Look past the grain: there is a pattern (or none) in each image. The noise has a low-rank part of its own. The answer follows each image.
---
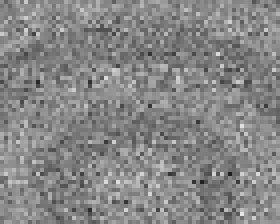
rings round one point
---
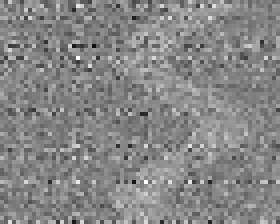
a wavy band
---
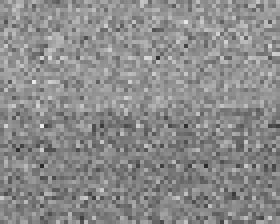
a sharp edge
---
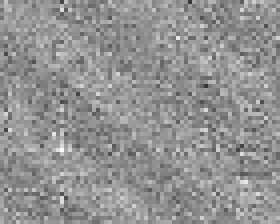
diagonal stripes
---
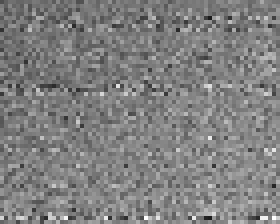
a smooth slope
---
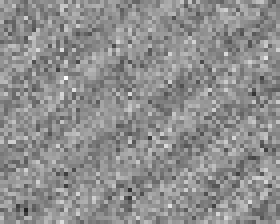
diagonal stripes
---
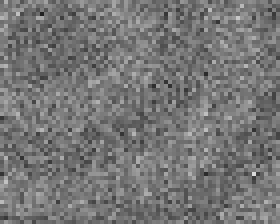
rings round one point
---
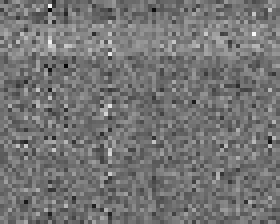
one horizontal stripe
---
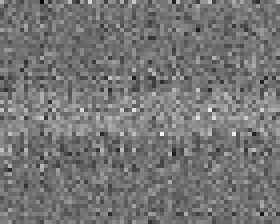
one horizontal stripe
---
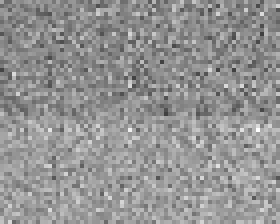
a sharp edge
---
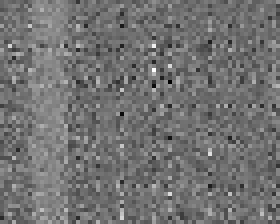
one vertical stripe
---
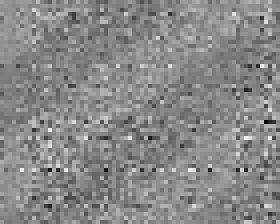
diagonal stripes
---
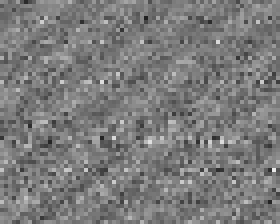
diagonal stripes
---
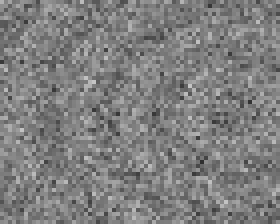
rings round one point
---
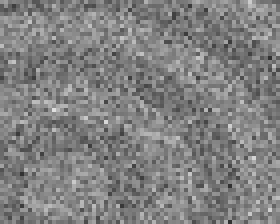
rings round one point
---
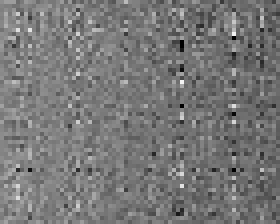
a smooth slope
